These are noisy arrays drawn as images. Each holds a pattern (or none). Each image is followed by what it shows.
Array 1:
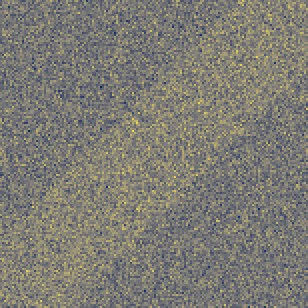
a diagonal band
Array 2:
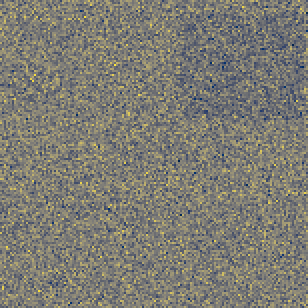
one block
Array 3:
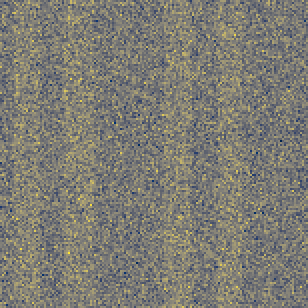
bands of columns
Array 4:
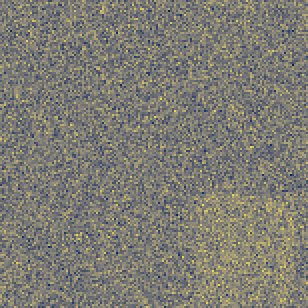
one block
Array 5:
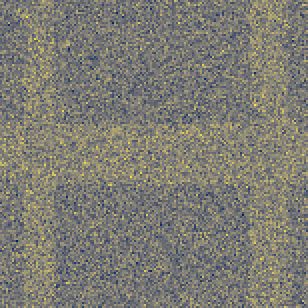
bands of rows crossing bands of columns
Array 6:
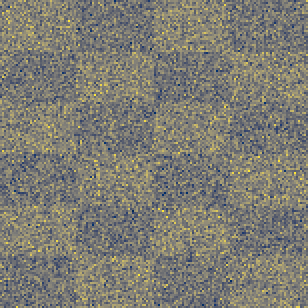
a checkerboard
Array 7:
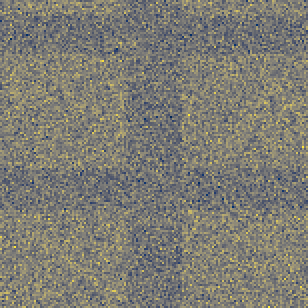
bands of rows crossing bands of columns
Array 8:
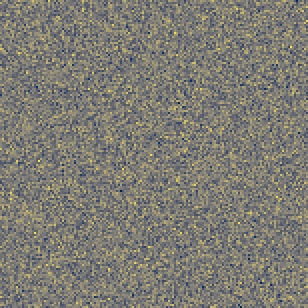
only noise
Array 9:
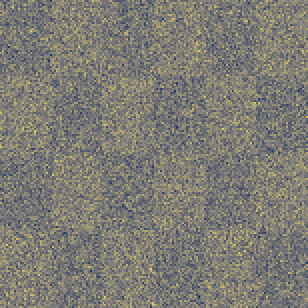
a checkerboard
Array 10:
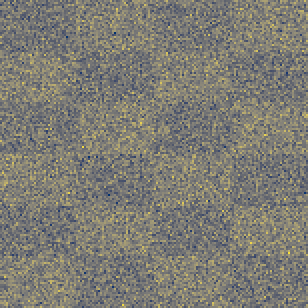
a checkerboard
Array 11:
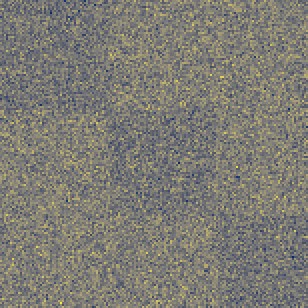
blocks along the diagonal
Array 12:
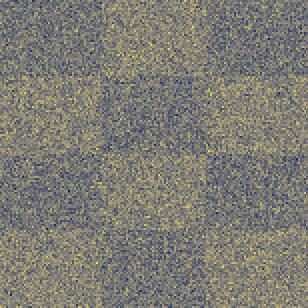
a checkerboard
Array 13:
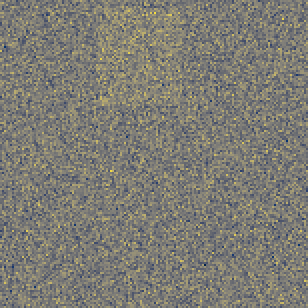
one block
